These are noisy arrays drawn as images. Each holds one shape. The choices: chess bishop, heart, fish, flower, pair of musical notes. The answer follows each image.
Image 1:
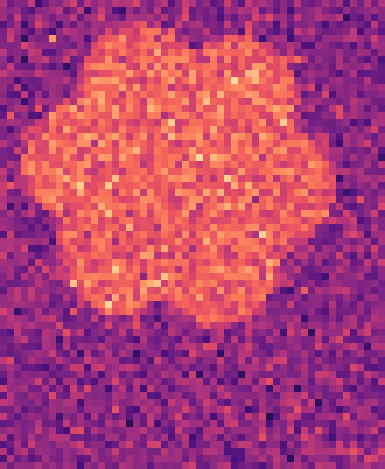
flower
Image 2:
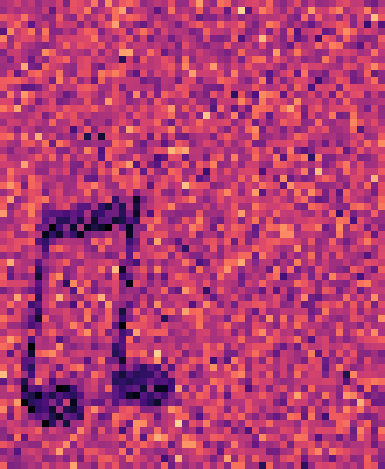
pair of musical notes
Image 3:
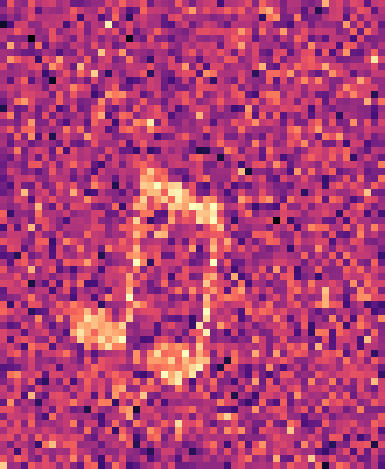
pair of musical notes
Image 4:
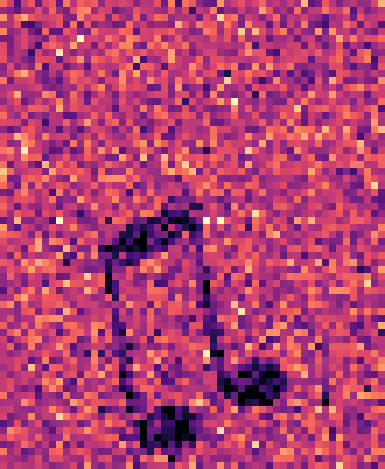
pair of musical notes
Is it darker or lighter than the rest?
darker
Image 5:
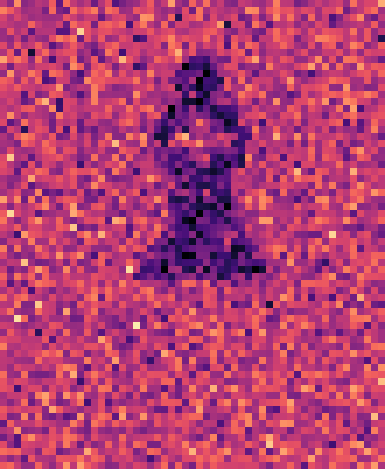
chess bishop
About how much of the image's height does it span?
half
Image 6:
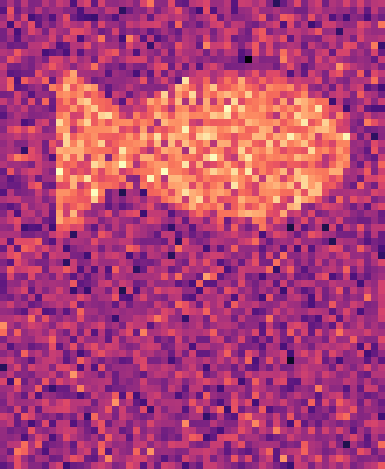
fish
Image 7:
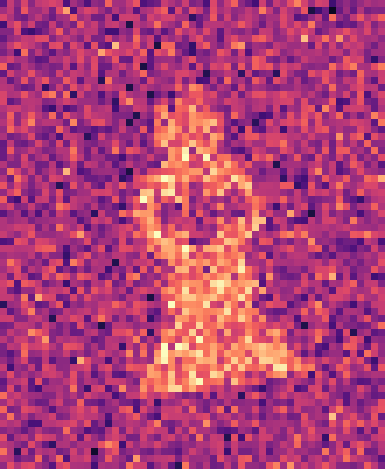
chess bishop
